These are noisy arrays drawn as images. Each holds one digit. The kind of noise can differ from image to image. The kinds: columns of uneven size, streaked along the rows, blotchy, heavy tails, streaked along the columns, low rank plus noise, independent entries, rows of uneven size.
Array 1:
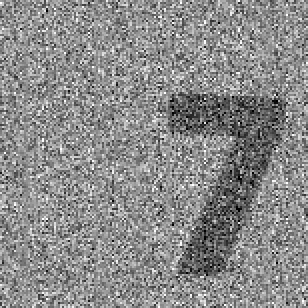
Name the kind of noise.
columns of uneven size
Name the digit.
7
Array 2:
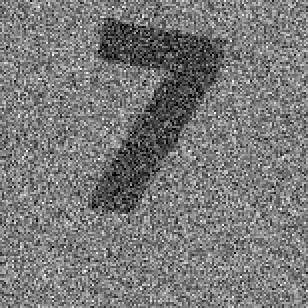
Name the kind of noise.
low rank plus noise
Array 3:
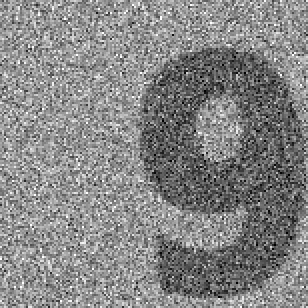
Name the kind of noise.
low rank plus noise
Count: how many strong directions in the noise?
one
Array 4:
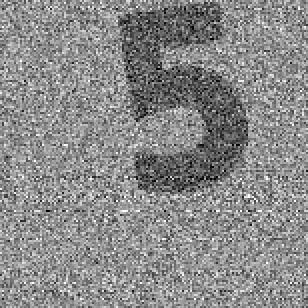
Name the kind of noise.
rows of uneven size
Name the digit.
5
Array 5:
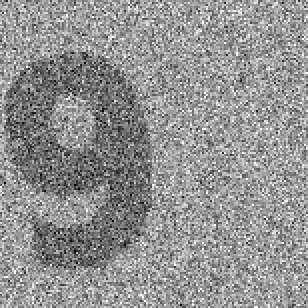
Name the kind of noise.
independent entries
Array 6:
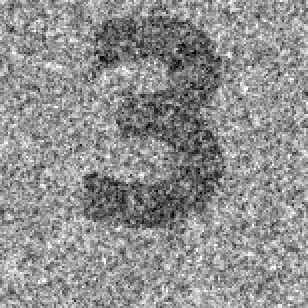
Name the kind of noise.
blotchy
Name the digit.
3
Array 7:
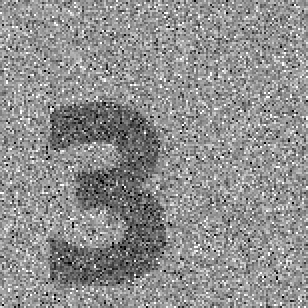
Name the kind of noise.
heavy tails
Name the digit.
3
